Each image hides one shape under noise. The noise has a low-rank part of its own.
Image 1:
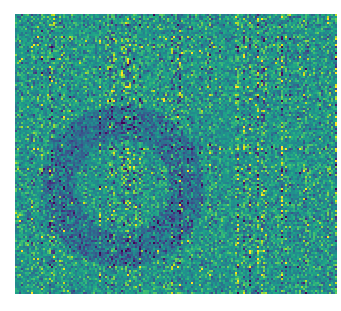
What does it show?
dark ring
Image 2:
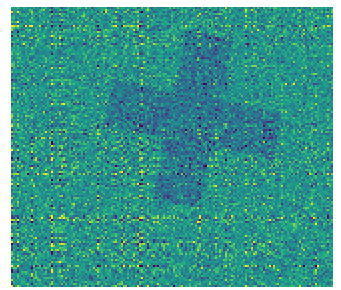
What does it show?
dark cross
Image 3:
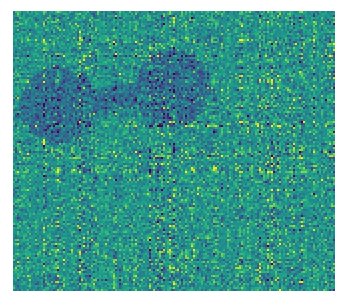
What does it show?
dark dumbbell
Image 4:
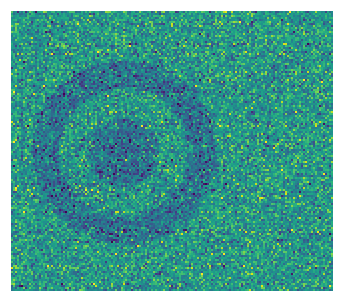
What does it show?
dark bullseye
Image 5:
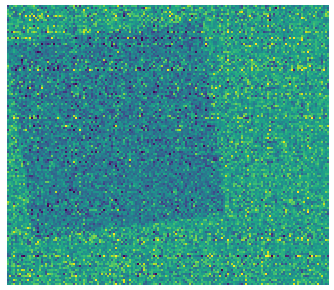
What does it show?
dark square
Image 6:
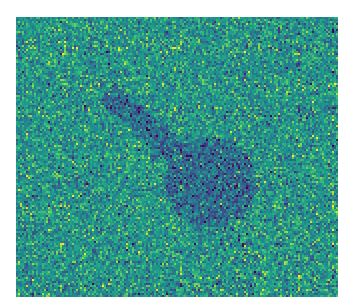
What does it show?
dark lollipop
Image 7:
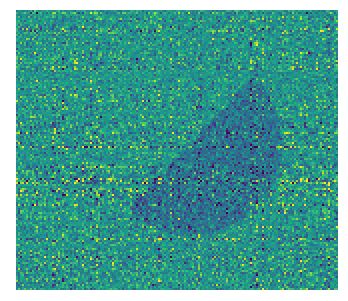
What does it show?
dark half disc
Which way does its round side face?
down and right
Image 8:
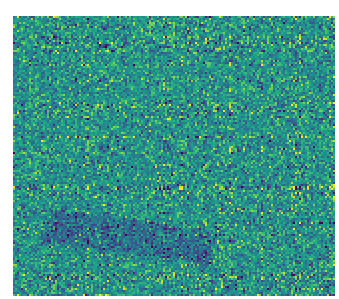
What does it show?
dark bar
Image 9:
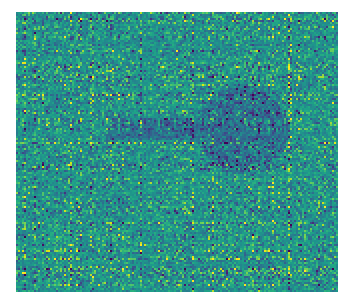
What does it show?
dark lollipop
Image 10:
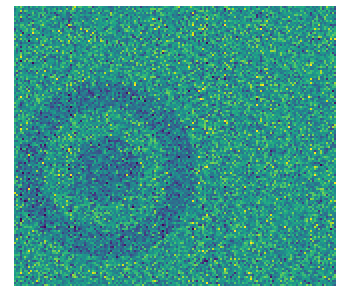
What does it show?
dark bullseye
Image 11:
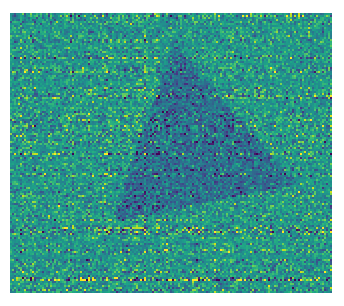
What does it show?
dark triangle
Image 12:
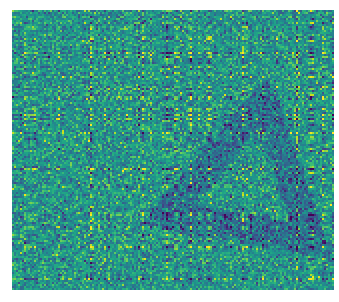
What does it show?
dark triangle frame
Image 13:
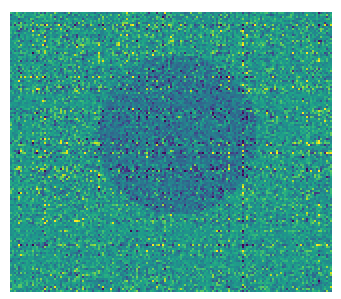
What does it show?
dark disc
